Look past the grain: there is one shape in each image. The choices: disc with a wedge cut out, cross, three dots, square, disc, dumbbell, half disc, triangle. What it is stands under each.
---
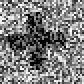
cross
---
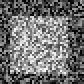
square
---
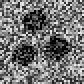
three dots
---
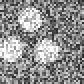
three dots
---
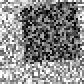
square
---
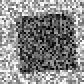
square
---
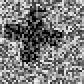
cross
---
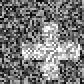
cross
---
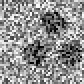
three dots
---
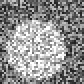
disc
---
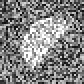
half disc
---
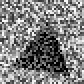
triangle
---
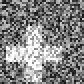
cross
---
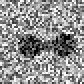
dumbbell
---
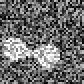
dumbbell
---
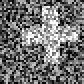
cross
